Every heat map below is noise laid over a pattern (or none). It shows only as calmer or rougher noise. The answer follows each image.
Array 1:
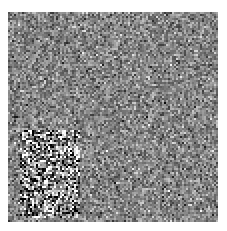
one block
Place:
bottom left
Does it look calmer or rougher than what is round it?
rougher
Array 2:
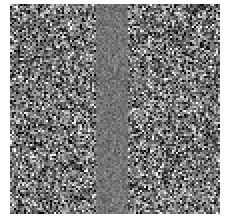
one band of columns
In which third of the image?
middle
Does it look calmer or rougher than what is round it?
calmer
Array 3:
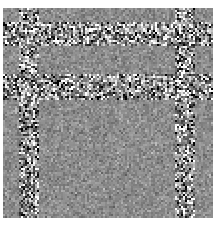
bands of rows crossing bands of columns
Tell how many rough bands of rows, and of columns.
2 and 2
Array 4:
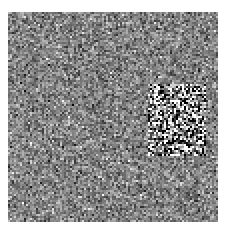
one block
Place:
middle right
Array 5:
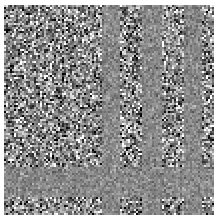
bands of rows crossing bands of columns
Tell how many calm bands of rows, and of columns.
1 and 3
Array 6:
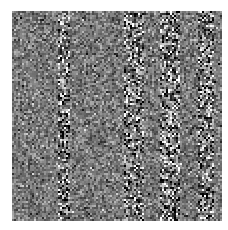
bands of columns
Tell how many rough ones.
4
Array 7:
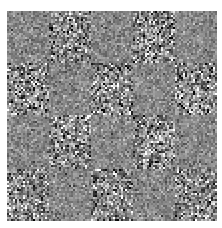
a checkerboard
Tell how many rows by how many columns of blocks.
4 by 5
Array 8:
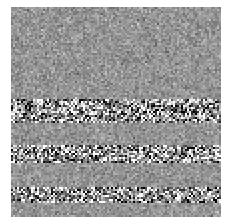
bands of rows
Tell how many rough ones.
3
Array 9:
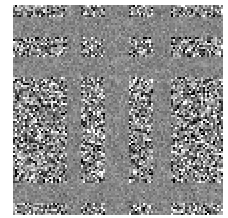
bands of rows crossing bands of columns
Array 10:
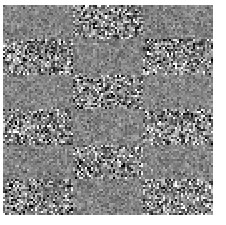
a checkerboard
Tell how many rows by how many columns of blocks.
6 by 3
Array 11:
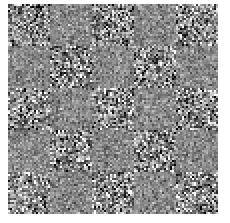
a checkerboard
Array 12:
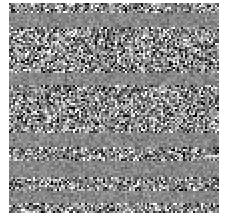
bands of rows
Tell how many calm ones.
5
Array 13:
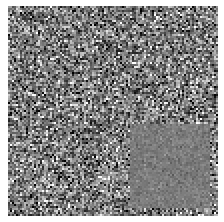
one block
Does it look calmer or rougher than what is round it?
calmer
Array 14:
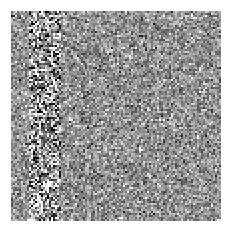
one band of columns
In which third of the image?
left
